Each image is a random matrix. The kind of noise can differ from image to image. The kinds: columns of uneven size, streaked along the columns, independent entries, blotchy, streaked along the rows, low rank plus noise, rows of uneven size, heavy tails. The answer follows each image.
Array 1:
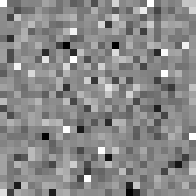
heavy tails
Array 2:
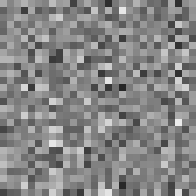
low rank plus noise
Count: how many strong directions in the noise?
three or four
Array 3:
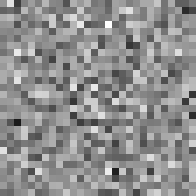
independent entries
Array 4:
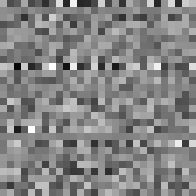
rows of uneven size
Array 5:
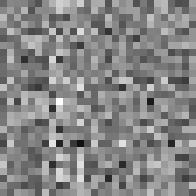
low rank plus noise
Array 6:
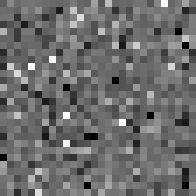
heavy tails
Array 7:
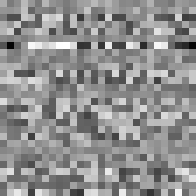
rows of uneven size
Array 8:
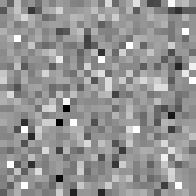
heavy tails
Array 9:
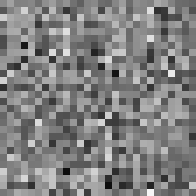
low rank plus noise
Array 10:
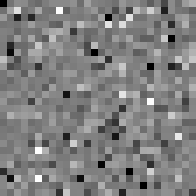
heavy tails
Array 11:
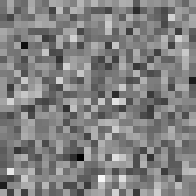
independent entries
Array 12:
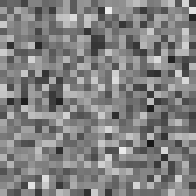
independent entries
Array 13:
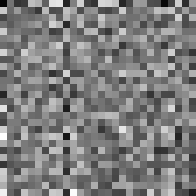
low rank plus noise
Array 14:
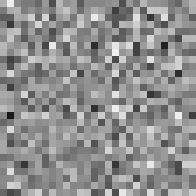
low rank plus noise
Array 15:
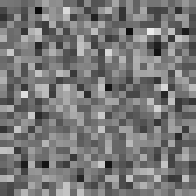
low rank plus noise
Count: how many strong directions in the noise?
five to eight
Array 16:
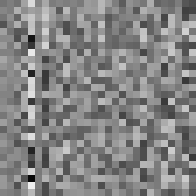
columns of uneven size
